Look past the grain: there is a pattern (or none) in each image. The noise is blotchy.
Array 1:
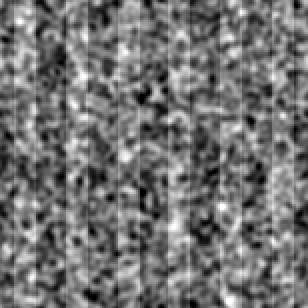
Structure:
vertical stripes
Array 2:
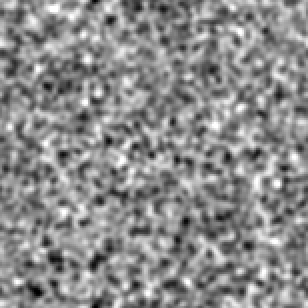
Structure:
only noise
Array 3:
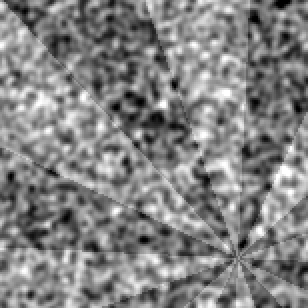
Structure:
spokes from one point
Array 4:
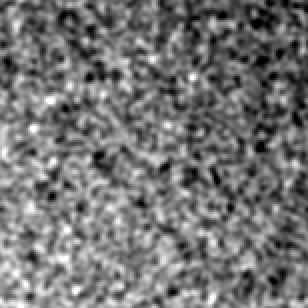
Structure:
a smooth slope
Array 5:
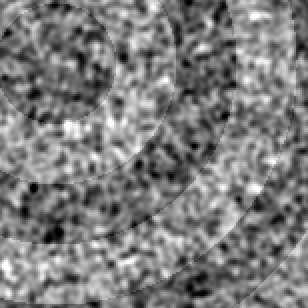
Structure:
rings round one point
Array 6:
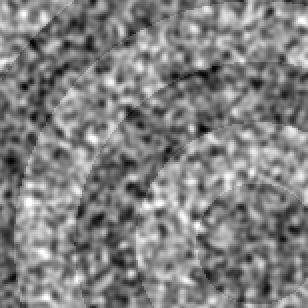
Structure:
rings round one point
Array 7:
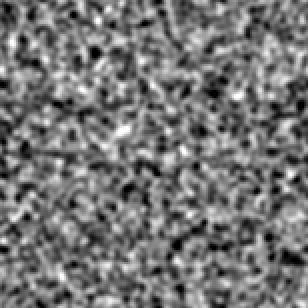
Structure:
only noise
